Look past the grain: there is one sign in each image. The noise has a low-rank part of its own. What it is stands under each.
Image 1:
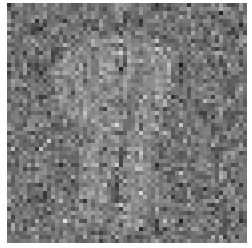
pilcrow
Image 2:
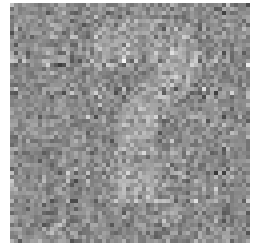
question mark
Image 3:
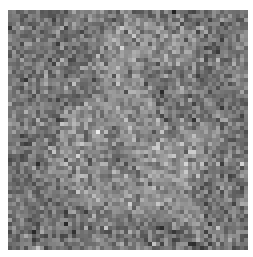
ampersand
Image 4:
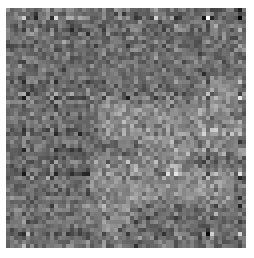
not-equal sign
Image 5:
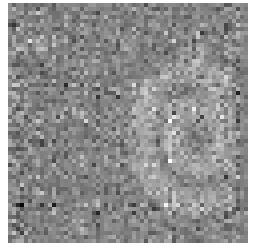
at sign
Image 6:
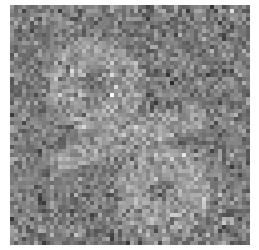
percent sign
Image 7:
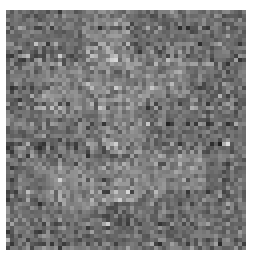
plus-minus sign
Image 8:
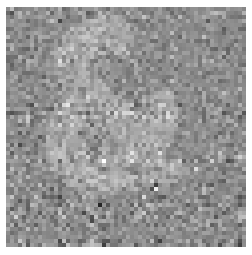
ampersand
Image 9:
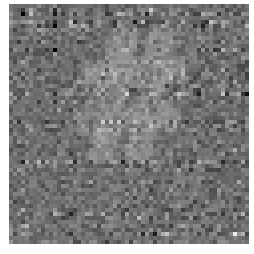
hash sign
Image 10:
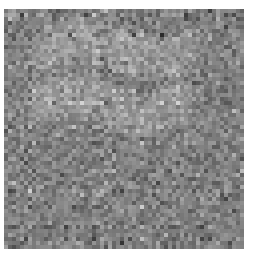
approximately sign
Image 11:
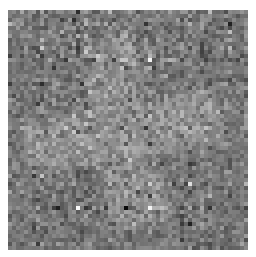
plus sign
